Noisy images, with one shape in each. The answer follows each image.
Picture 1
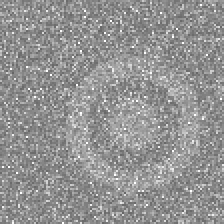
bullseye
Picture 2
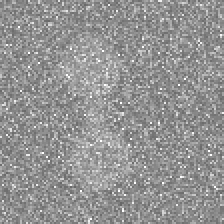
dumbbell
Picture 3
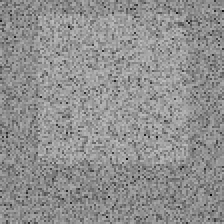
square
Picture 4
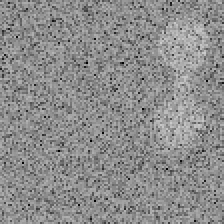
dumbbell
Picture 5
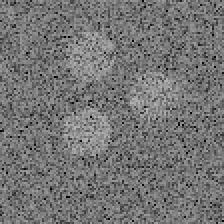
three dots
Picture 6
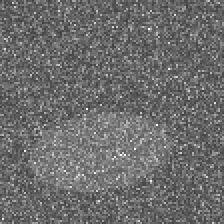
ellipse
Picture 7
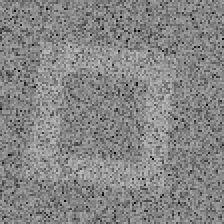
square frame
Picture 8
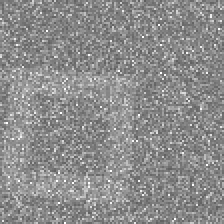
square frame
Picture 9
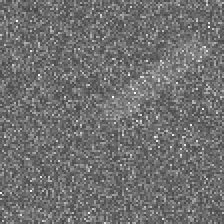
bar
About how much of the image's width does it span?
half
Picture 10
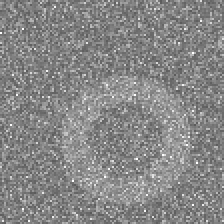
ring
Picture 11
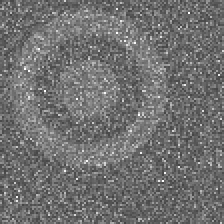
bullseye
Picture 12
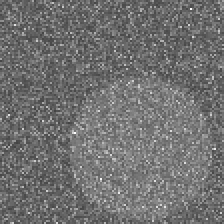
disc
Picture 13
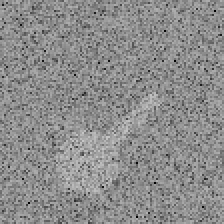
lollipop
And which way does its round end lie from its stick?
down and left
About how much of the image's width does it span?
half
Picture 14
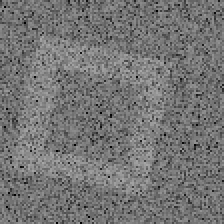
square frame
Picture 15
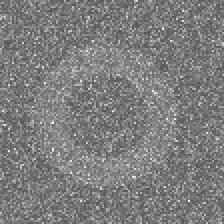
ring
